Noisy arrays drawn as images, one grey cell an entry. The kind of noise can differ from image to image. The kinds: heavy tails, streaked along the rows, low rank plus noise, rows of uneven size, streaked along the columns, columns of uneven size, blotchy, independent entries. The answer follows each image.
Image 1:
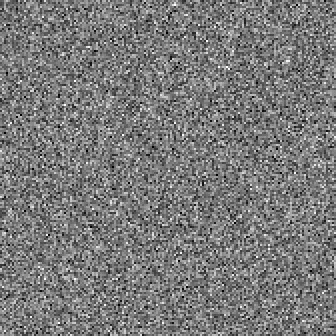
independent entries
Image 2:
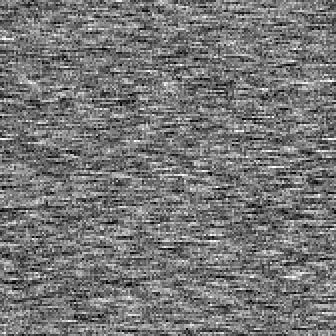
streaked along the rows
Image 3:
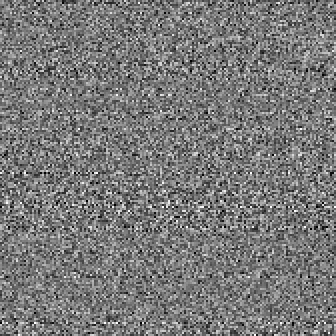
rows of uneven size
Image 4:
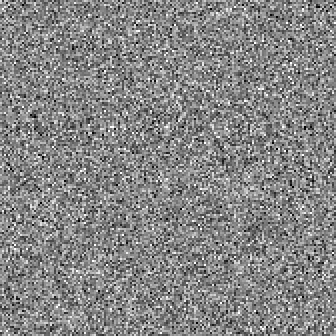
low rank plus noise
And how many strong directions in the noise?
two
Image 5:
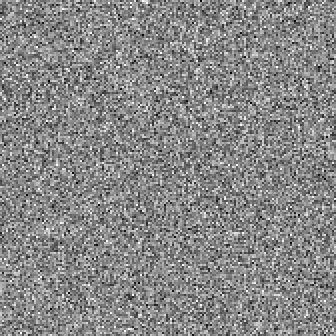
independent entries
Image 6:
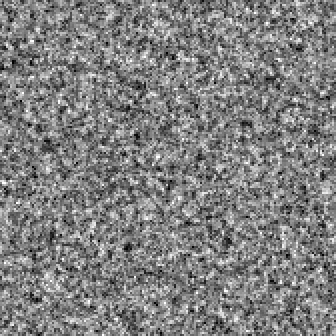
blotchy
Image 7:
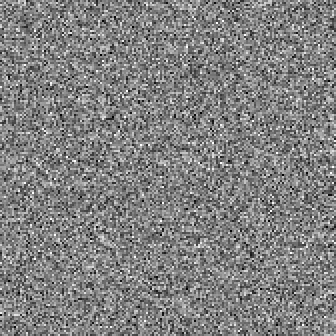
low rank plus noise
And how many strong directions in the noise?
two
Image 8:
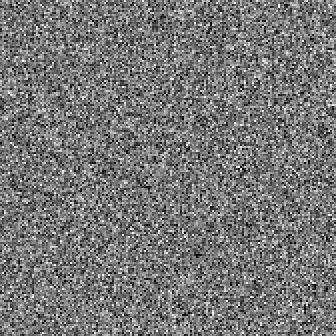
independent entries
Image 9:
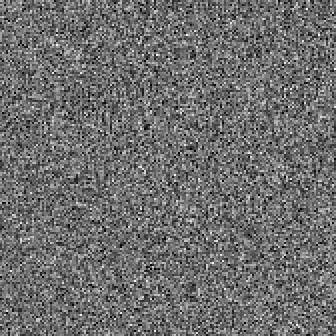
low rank plus noise
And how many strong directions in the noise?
two
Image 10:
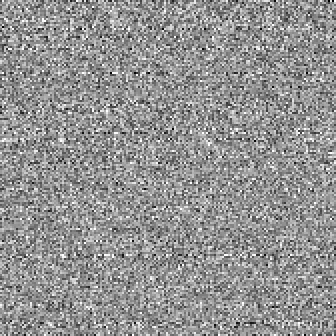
rows of uneven size
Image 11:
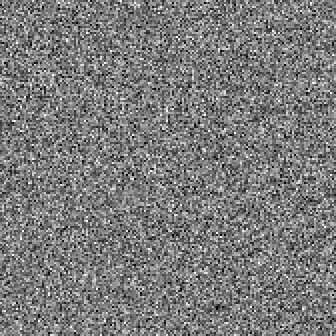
independent entries
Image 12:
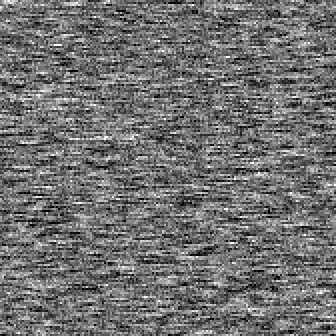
streaked along the rows
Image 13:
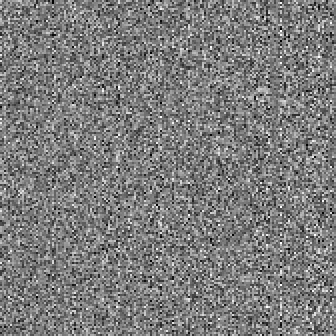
columns of uneven size
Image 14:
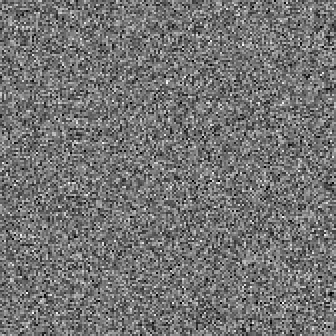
low rank plus noise
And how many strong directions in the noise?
one
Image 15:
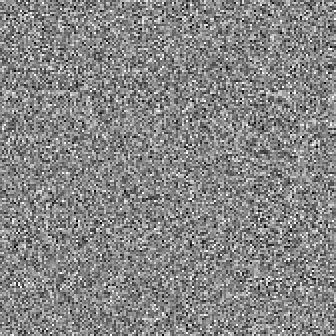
low rank plus noise
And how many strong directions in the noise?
five to eight
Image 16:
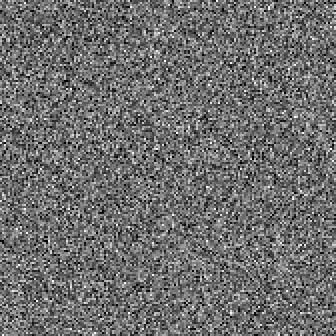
low rank plus noise
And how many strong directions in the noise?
one
